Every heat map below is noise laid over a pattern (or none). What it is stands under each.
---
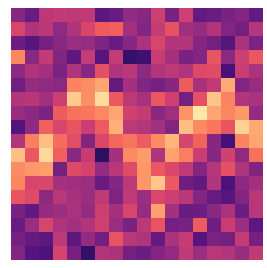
a wavy band
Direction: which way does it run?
left to right
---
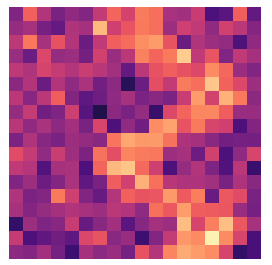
a wavy band
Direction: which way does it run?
top to bottom
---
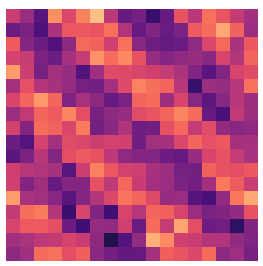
diagonal stripes
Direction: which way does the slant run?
top left to bottom right
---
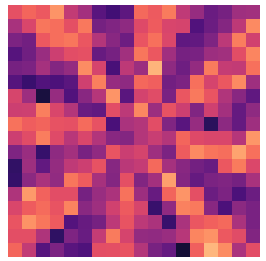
spokes from one point
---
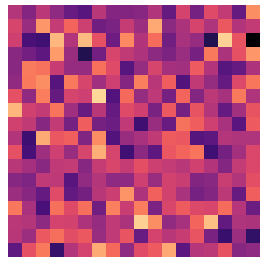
only noise
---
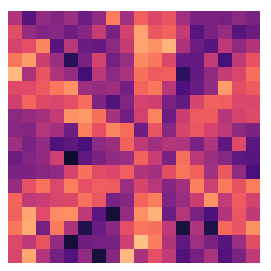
spokes from one point
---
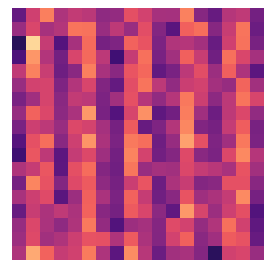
vertical stripes
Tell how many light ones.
5
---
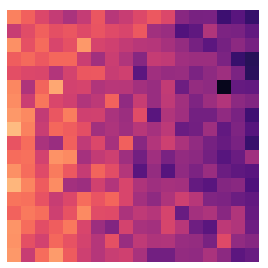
a smooth slope
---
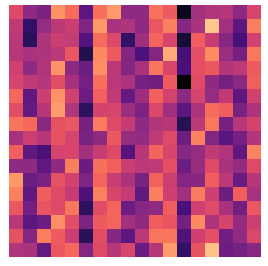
vertical stripes
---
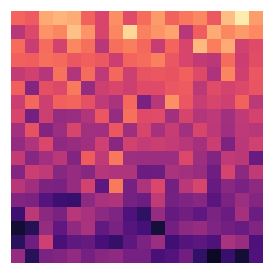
a smooth slope
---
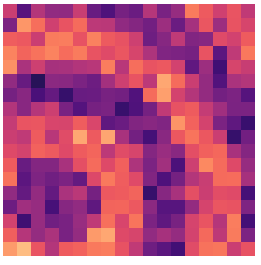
rings round one point
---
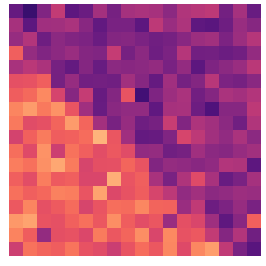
a sharp edge
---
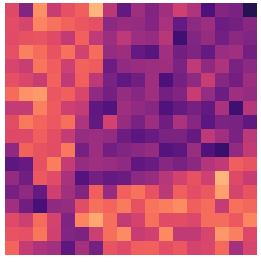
spokes from one point
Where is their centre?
bottom left
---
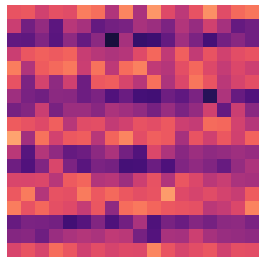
horizontal stripes
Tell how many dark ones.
4
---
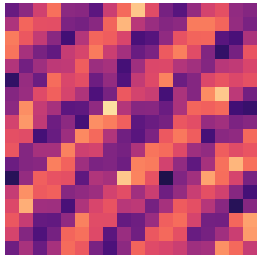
diagonal stripes
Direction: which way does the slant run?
bottom left to top right
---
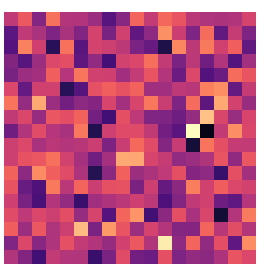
only noise
